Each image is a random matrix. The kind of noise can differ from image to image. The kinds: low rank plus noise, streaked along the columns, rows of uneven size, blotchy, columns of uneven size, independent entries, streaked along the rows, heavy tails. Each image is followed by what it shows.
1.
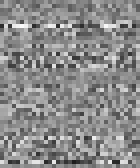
rows of uneven size
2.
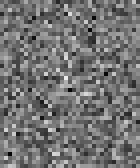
independent entries
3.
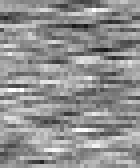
streaked along the rows
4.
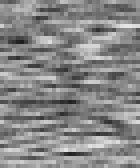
streaked along the rows
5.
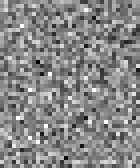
independent entries
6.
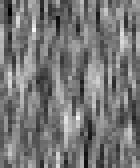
streaked along the columns
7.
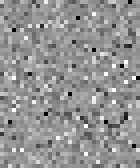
heavy tails
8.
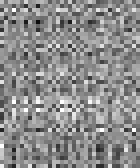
low rank plus noise
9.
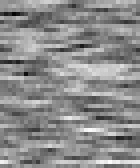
streaked along the rows
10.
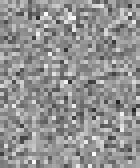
independent entries
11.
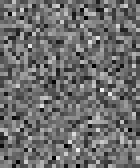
independent entries
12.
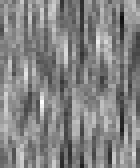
streaked along the columns
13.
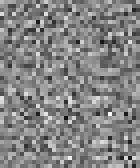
low rank plus noise
